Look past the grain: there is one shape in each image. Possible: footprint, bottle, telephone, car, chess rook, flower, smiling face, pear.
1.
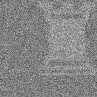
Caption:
light chess rook
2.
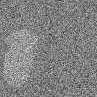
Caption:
light footprint
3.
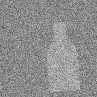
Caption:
light bottle
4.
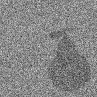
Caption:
dark pear
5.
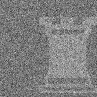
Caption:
light chess rook
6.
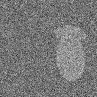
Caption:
light footprint
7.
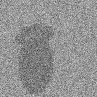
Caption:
dark footprint
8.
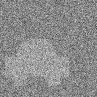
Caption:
light car
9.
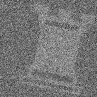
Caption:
light chess rook
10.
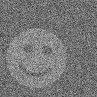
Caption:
light smiling face
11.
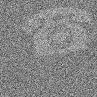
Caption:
light telephone
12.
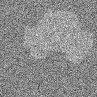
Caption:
light car
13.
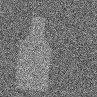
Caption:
light bottle
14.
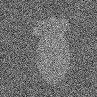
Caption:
light footprint
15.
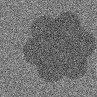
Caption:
dark flower
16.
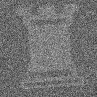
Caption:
light chess rook
